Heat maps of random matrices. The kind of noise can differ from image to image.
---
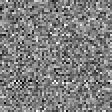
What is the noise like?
low rank plus noise
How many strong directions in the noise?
two
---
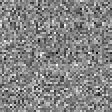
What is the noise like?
low rank plus noise
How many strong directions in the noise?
three or four
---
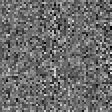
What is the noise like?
columns of uneven size
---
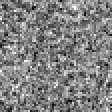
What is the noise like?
blotchy
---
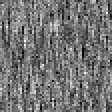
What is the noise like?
streaked along the columns
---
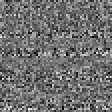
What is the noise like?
rows of uneven size
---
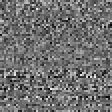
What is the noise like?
rows of uneven size
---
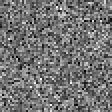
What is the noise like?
independent entries
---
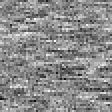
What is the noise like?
streaked along the rows
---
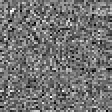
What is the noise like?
low rank plus noise
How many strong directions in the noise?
five to eight
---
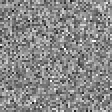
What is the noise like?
independent entries
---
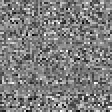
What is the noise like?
rows of uneven size
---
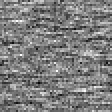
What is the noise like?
streaked along the rows
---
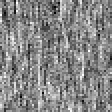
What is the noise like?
streaked along the columns
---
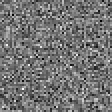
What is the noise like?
low rank plus noise
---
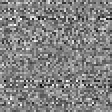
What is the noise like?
rows of uneven size
